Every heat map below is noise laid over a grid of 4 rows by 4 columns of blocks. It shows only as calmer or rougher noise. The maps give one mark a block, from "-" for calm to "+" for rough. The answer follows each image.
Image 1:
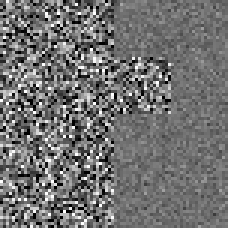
+ + - -
+ + + -
+ + - -
+ + - -
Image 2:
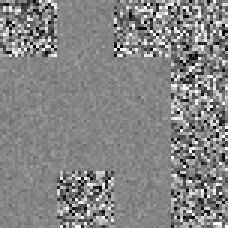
+ - + +
- - - +
- - - +
- + - +
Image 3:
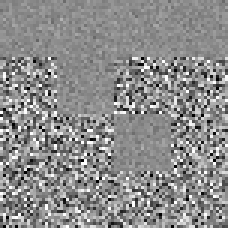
- - - -
+ - + +
+ + - +
+ + + +
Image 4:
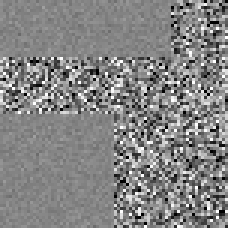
- - - +
+ + + +
- - + +
- - + +
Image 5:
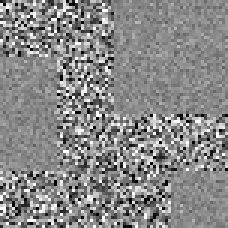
+ + - -
- + - -
- + + +
+ + + -
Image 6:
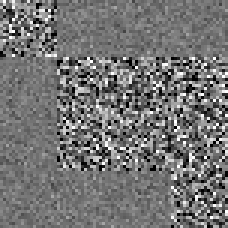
+ - - -
- + + +
- + + +
- - - +
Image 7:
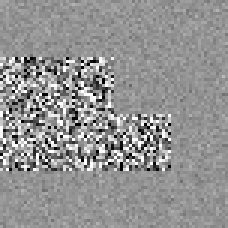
- - - -
+ + - -
+ + + -
- - - -
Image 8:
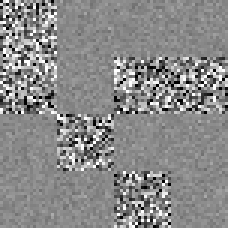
+ - - -
+ - + +
- + - -
- - + -
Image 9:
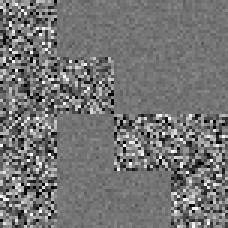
+ - - -
+ + - -
+ - + +
+ - - +
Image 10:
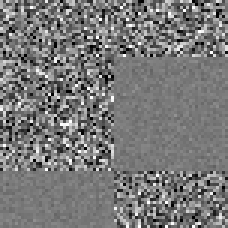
+ + + +
+ + - -
+ + - -
- - + +
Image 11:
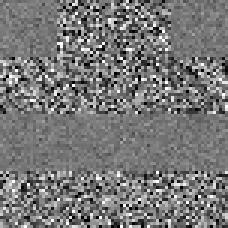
- + + -
+ + + +
- - - -
+ + + +
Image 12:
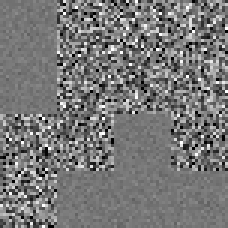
- + + +
- + + +
+ + - +
+ - - -
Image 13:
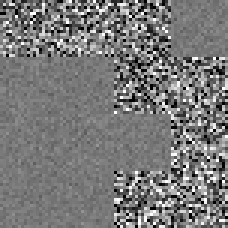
+ + + -
- - + +
- - - +
- - + +
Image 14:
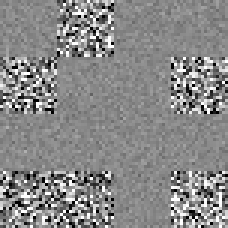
- + - -
+ - - +
- - - -
+ + - +
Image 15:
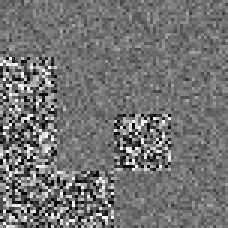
- - - -
+ - - -
+ - + -
+ + - -
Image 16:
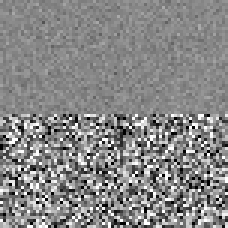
- - - -
- - - -
+ + + +
+ + + +
